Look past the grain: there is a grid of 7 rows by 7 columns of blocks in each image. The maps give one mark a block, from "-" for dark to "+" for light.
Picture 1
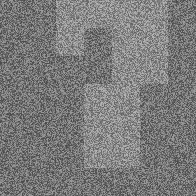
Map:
- - + + + + -
- - + - + + -
- - - - + + -
- - - + + - -
- - - + + - -
- - - + + - -
- - - - - - -
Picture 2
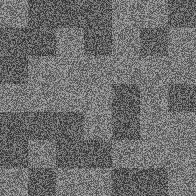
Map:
+ - - - + + -
- - + - + - +
- + + + + + +
+ + + + - + -
- - - + - + +
- + - - + + +
+ - + + - - +
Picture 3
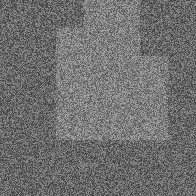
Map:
- - - + + - -
- - + + + - -
- - + + + + -
- - + + + + -
- - + + + + -
- - - - - - -
- - - - - - -
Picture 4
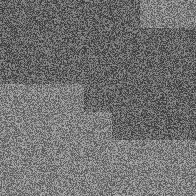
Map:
- - - - - + +
- - - - - - -
- - - - - - -
+ + + - - - -
+ + + + - - -
+ + + + + + +
+ + + + + + +
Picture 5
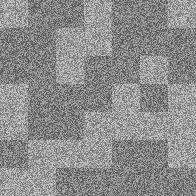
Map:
+ - - + - - +
- - + + - - -
- - + - - + -
+ - - - + - +
+ - - + + + +
- + + + - - +
+ + - - - - -
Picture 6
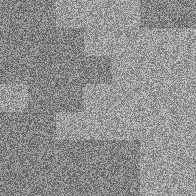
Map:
- - + + + - -
- - - + + + +
- - - - + + +
+ - - + + + +
- - + + + + +
- - - - - + +
- - - - - + +
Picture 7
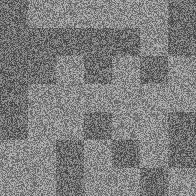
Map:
- + + + + + -
- - - - - + -
- - + - + - +
- + + + + + +
- + + - + + -
+ + - + - + -
+ + - + + - +
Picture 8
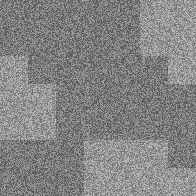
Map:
- - - - - + +
- - - - - + +
+ - - - - - +
+ + - - - - -
+ + - - - - -
- - - + + + -
- - - + + + +
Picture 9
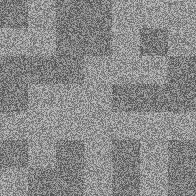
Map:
- + - - + + +
+ + - - + - +
- - - + + + -
- + + + - - -
+ + + + + + +
- + - + - + -
+ - - + - + -
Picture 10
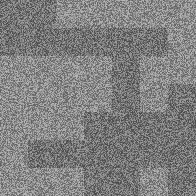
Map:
- - + + + + +
- - - - - - +
+ + + + - + +
+ + + + - + -
+ + + - - - -
+ - - - - - -
+ + + - - + -
